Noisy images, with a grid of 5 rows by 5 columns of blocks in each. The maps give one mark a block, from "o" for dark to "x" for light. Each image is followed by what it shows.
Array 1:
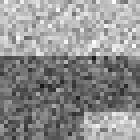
x x x x x
x x x x x
o o o o o
o o o o o
o o o x x
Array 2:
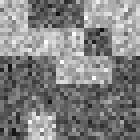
x o o x x
x x x o x
o o x x o
o o o o o
o x o o o
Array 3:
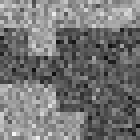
x x x x x
o x o o o
o o o o o
x x o o o
x x x o o
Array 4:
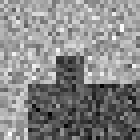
x x x x x
x x x x x
x x o x x
x o o o o
x o o o o
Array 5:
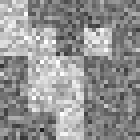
x o o o o
x x o x o
o x x o o
o x x o o
o o x o o
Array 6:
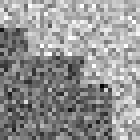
x x x x x
o x x x x
o o o x x
o o o o x
o o o o x
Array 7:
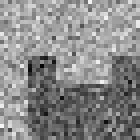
x x x x x
x x x x x
x o x x o
x o o o o
x o o o o
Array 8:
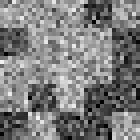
x x x o x
o x x x o
x x x x o
x o x o o
o x o o x
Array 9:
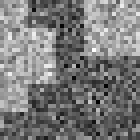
x o o x x
x x o x x
x x o o o
x o o o o
o o o o o
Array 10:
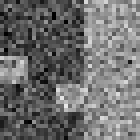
o o o x x
o o o x x
x o o x x
o o x x x
o o o x x
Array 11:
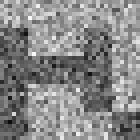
x x x x x
o x x o x
o o o o x
o x x o x
o x x x o
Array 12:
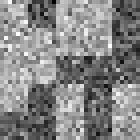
x o x x o
x x x x o
x x o o o
x o x o x
o o x o x
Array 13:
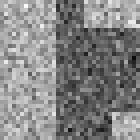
x x o x x
x x o o o
x x o o o
x x o o o
x x o o x
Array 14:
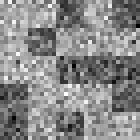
x x o x o
x o x x x
x x o o o
o x x x o
o x o x x
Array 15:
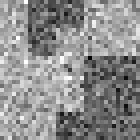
x o o x x
x o x x x
x x x o o
x x x o o
x x o o o
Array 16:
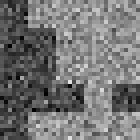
o x x x x
o o x x x
o o x x x
o o o x o
o x x x x
